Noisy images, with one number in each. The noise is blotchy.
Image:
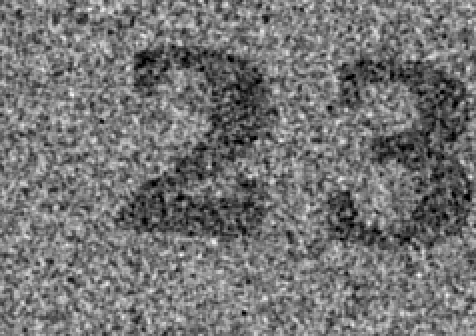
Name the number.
23
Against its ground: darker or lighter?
darker
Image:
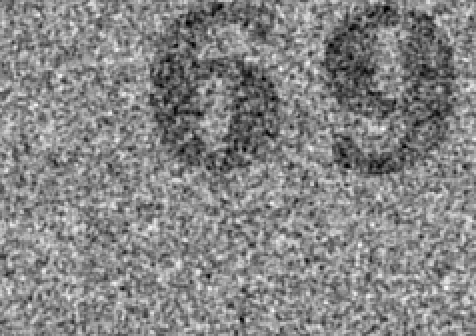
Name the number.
69
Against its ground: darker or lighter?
darker
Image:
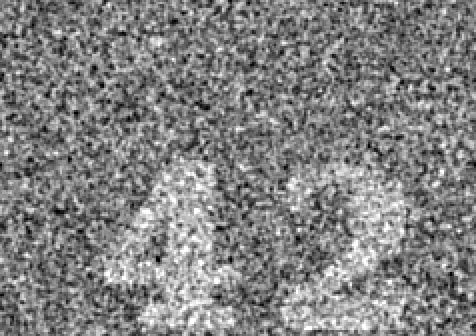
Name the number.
42
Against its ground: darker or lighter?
lighter
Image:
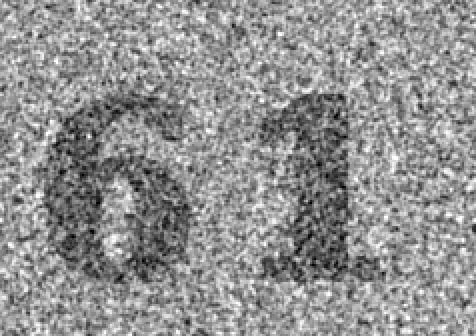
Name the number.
61
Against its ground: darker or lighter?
darker
